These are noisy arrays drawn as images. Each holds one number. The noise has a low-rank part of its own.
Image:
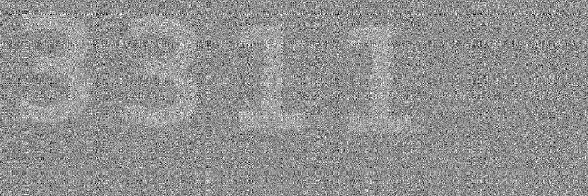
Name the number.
3311
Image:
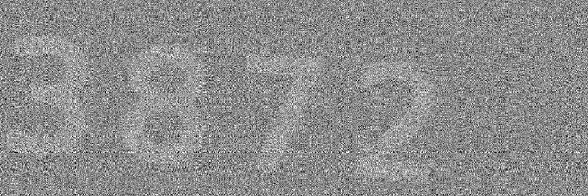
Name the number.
3872
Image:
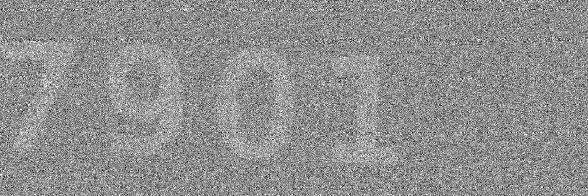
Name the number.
7901
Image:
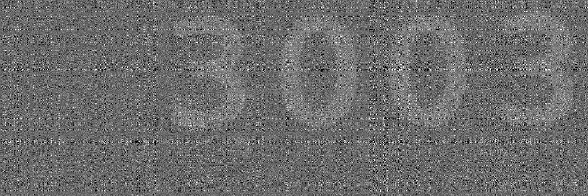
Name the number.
3003
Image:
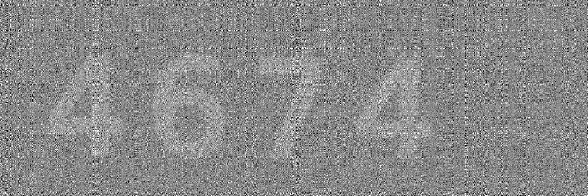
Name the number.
4674
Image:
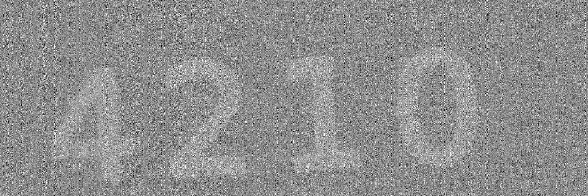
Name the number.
4210
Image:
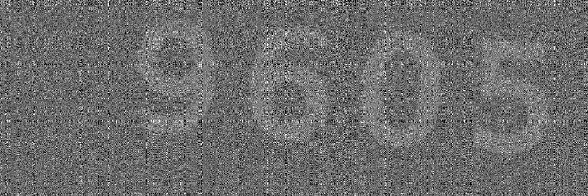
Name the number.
9605
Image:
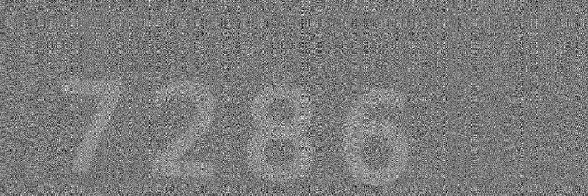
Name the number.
7286
